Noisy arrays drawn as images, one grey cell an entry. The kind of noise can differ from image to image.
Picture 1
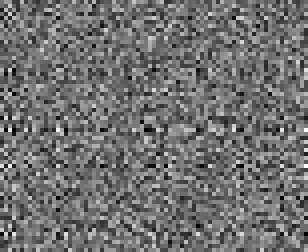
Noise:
low rank plus noise
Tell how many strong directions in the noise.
one
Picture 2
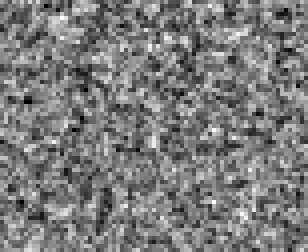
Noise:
blotchy
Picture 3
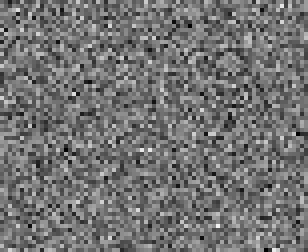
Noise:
independent entries
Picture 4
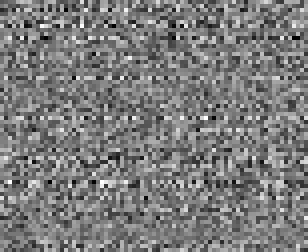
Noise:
rows of uneven size
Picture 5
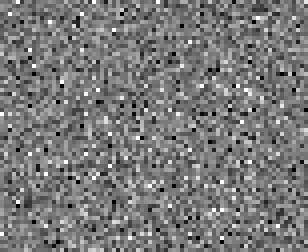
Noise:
heavy tails
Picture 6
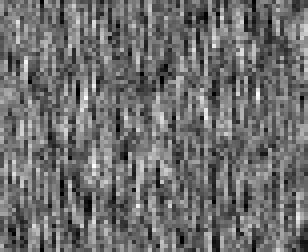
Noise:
streaked along the columns
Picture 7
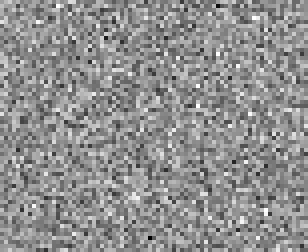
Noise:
independent entries
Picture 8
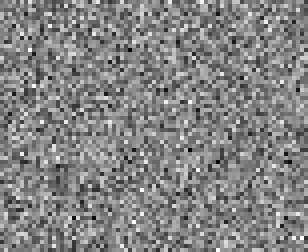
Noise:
independent entries
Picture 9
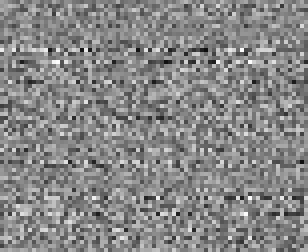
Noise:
rows of uneven size
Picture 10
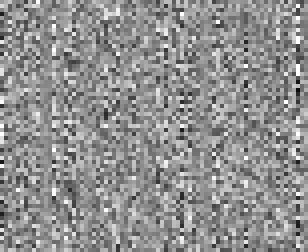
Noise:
columns of uneven size
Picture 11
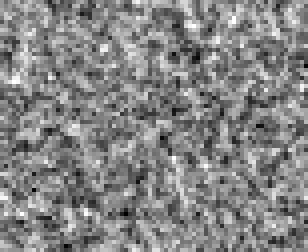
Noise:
blotchy
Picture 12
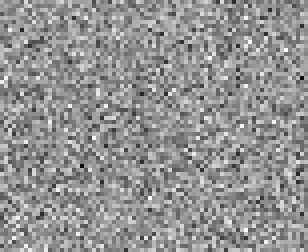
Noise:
independent entries
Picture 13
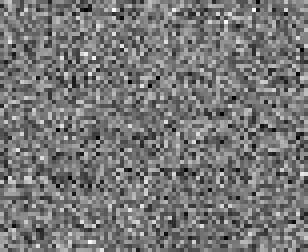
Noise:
low rank plus noise
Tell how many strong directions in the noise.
five to eight
